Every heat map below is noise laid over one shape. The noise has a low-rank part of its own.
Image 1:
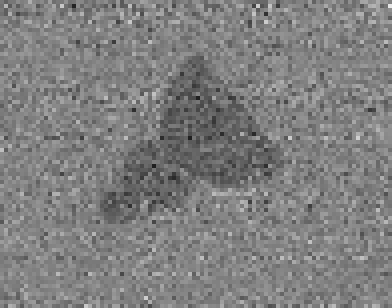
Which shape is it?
chess pawn
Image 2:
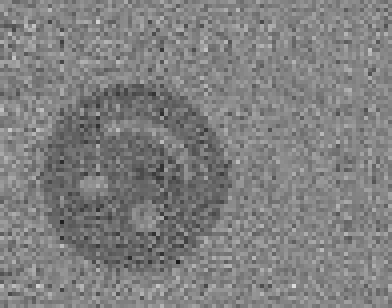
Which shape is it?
smiling face
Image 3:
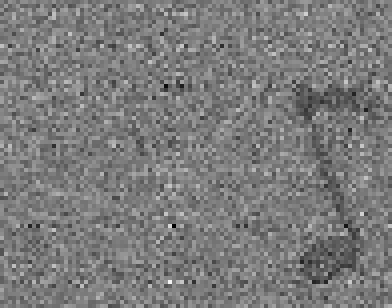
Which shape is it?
musical note
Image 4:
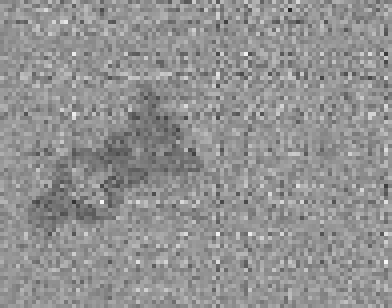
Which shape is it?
chess bishop
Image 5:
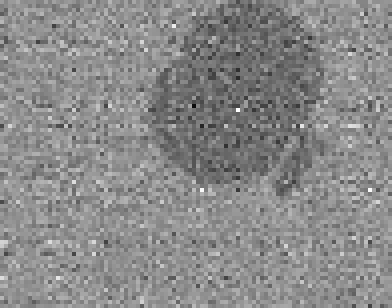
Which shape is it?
apple
